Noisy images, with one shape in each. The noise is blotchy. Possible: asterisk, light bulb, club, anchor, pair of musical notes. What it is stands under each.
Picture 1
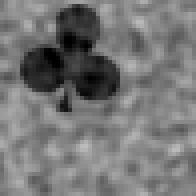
club
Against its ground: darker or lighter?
darker
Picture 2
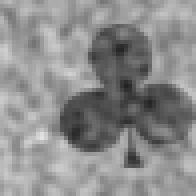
club
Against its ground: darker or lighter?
darker
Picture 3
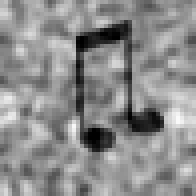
pair of musical notes
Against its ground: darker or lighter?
darker
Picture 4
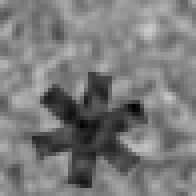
asterisk
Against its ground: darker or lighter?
darker
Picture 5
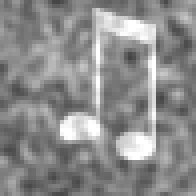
pair of musical notes
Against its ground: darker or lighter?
lighter
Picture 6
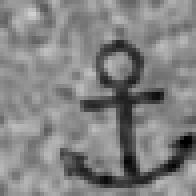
anchor
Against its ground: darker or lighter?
darker
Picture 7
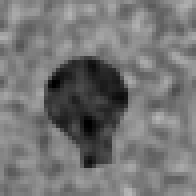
light bulb
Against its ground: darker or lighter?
darker
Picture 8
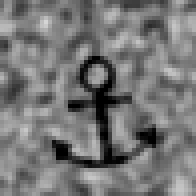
anchor
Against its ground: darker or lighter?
darker
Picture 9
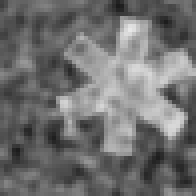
asterisk
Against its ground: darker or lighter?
lighter
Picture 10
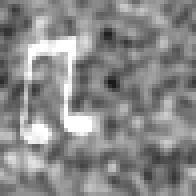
pair of musical notes
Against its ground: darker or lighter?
lighter
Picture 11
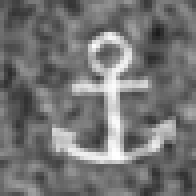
anchor
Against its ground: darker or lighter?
lighter
